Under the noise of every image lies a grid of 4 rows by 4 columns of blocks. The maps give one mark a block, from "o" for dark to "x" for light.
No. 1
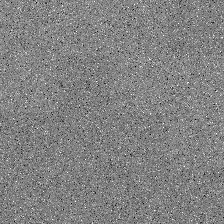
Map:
x x x o
x o x x
o o o x
o o o o
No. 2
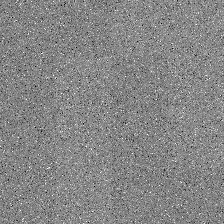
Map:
o o x x
o x o x
o x o x
o x o o
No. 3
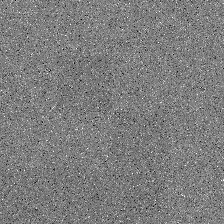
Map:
x x x x
x o x x
x x o x
o o o x
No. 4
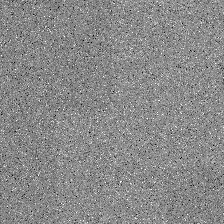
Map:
o o x x
o o x x
o x x x
o x x o
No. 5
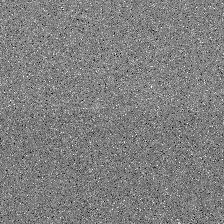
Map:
x x x x
x x x x
o o o o
o o o o
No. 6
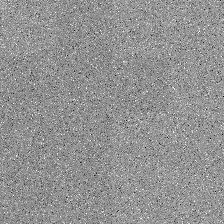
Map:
x o x x
o o o x
o o x x
o o x x
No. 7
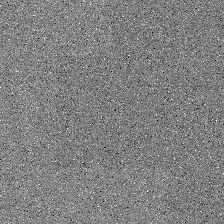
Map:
x x o o
x o o o
x o o o
x x x o
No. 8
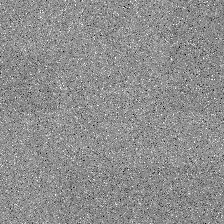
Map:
x x x o
o x x o
x x x x
x o o o
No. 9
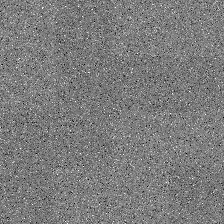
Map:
x o x x
x o o o
o o x x
o x x o
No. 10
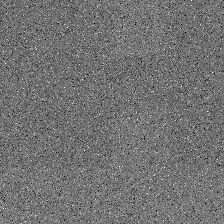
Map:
o o x o
o o o o
o o x o
x x x x
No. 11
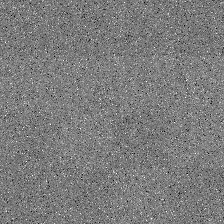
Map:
o o o o
x x x x
o x o x
o o x o
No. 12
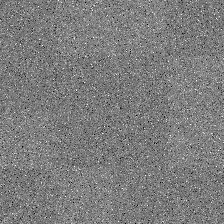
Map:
o x x o
o o o x
x o o x
o x o o
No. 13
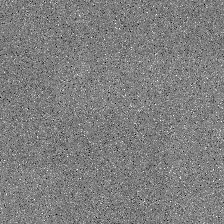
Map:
o o o o
o x x x
o o o x
x o o x
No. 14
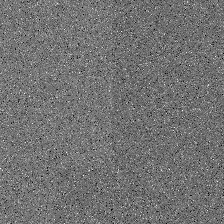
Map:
x x o o
x x o o
x x o o
x o o o
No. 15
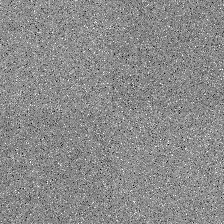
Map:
x x o o
x x o o
o o x x
o o x x
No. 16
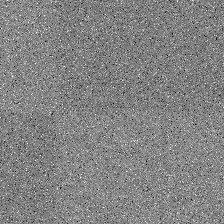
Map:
x o o o
x o o o
o x x x
o x x x
